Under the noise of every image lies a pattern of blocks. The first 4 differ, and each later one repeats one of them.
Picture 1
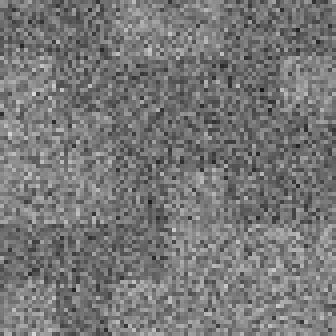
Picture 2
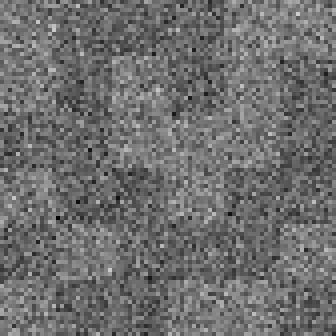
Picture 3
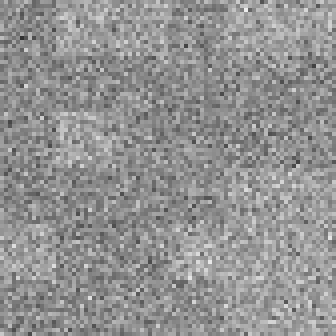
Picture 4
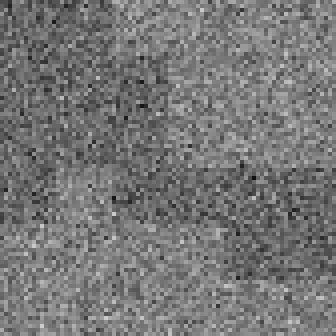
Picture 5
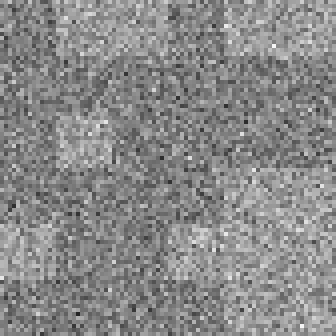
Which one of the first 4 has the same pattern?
3
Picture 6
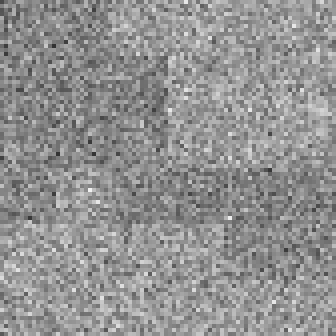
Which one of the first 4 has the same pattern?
4
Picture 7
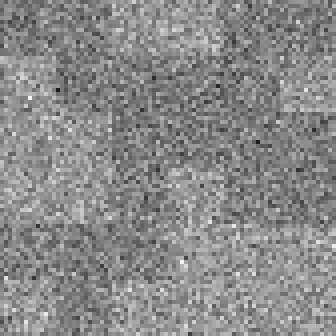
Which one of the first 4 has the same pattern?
1
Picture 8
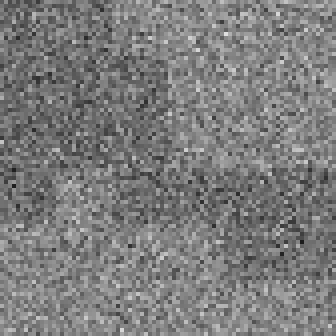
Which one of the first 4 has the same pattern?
4
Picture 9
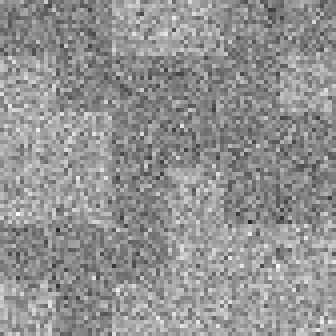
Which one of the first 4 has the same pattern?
1
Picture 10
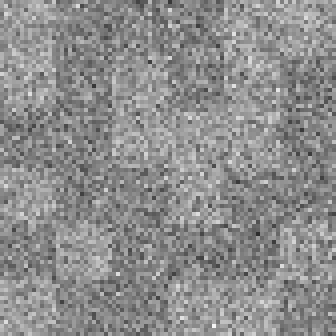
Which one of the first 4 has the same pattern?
2
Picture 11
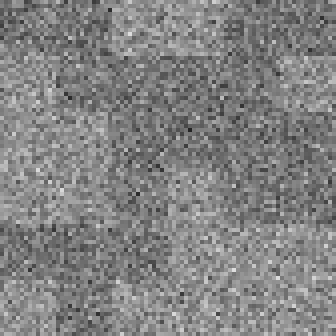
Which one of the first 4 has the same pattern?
1
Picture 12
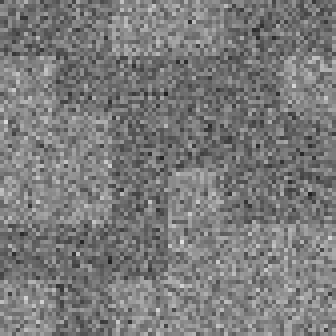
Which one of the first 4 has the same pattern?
1
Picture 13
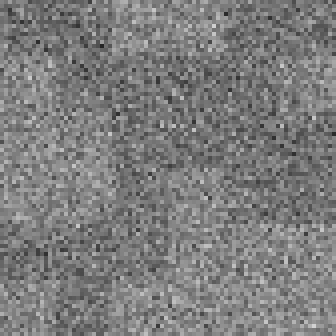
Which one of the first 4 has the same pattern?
1
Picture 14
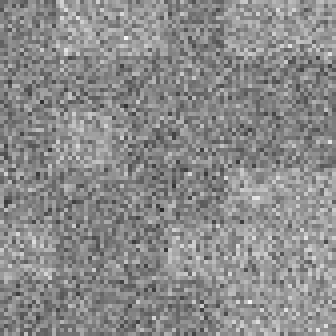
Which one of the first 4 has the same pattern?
3
